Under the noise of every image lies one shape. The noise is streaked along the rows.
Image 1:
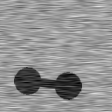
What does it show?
dark dumbbell
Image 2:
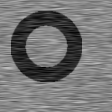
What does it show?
dark ring
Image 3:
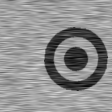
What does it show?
dark bullseye
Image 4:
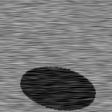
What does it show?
dark ellipse
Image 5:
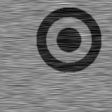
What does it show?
dark bullseye
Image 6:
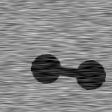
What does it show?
dark dumbbell
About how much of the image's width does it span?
two thirds
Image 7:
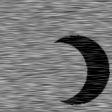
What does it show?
dark crescent
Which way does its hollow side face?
left
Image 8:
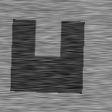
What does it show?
dark square with a notch
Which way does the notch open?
up
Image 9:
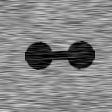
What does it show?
dark dumbbell
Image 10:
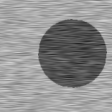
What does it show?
dark disc
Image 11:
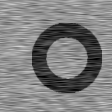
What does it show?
dark ring
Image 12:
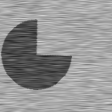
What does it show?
dark disc with a wedge cut out
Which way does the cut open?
up and right
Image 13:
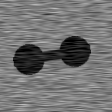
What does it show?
dark dumbbell
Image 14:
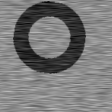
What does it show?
dark ring
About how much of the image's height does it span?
two thirds
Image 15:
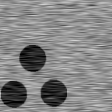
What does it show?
dark three dots
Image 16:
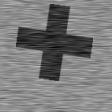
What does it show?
dark cross
